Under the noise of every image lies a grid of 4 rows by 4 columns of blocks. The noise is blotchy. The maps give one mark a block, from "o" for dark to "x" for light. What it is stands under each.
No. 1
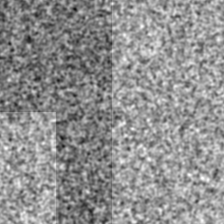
ooxx
ooxx
xoxx
xoxx
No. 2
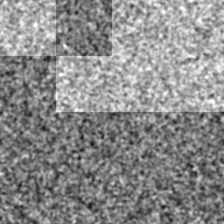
xoxx
oxxx
oooo
oooo
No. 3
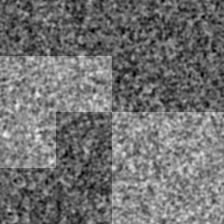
oooo
xxoo
xoxx
ooxx
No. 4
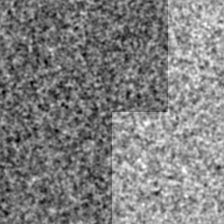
ooox
ooox
ooxx
ooxx
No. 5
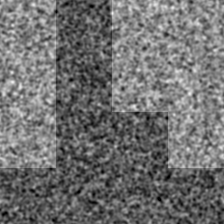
xoxx
xoxx
xoox
oooo
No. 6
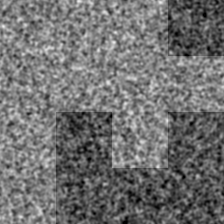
xxxo
xxxx
xoxo
xooo
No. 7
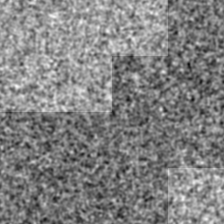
xxxo
xxoo
oooo
ooox
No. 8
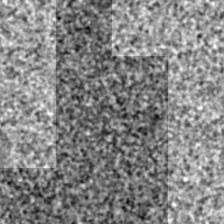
xoxx
xoox
xoox
ooox
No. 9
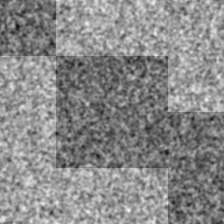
oxxx
xoox
xooo
xxxo
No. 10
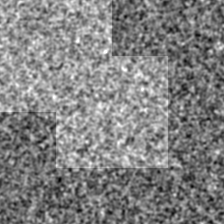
xxoo
xxxo
oxxo
oooo
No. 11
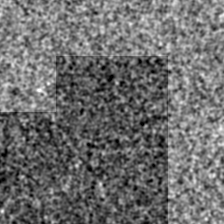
xxxx
xoox
ooox
ooox
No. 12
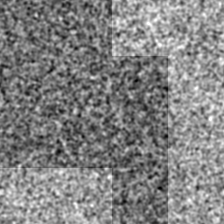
ooxx
ooox
ooox
xxox
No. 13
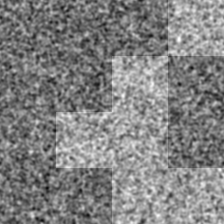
ooox
ooxo
oxxo
ooxx
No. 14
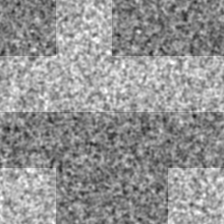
oxoo
xxxx
oooo
xoox
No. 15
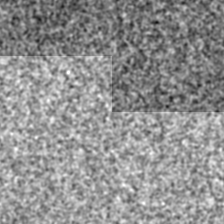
oooo
xxoo
xxxx
xxxx
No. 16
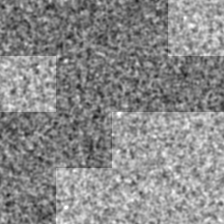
ooox
xooo
ooxx
oxxx
